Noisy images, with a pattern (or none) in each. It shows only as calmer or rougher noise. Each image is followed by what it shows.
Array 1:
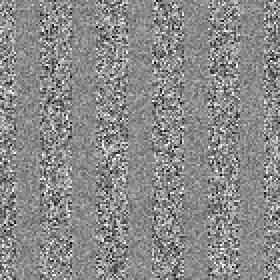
vertical stripes
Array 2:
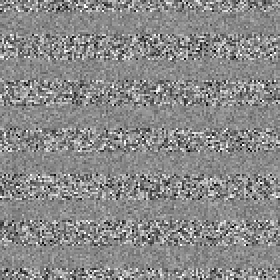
horizontal stripes
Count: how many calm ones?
6
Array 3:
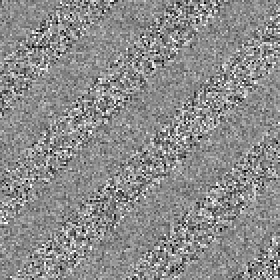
diagonal stripes
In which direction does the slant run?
bottom left to top right
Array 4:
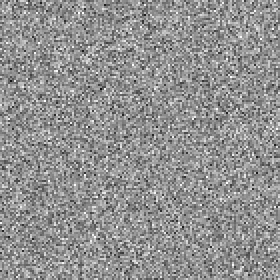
only noise
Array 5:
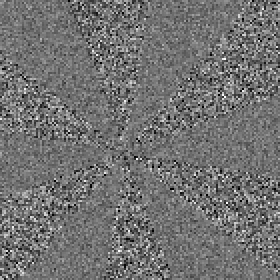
spokes from one point
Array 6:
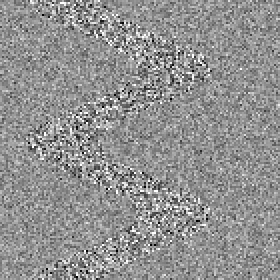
a wavy band
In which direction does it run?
top to bottom
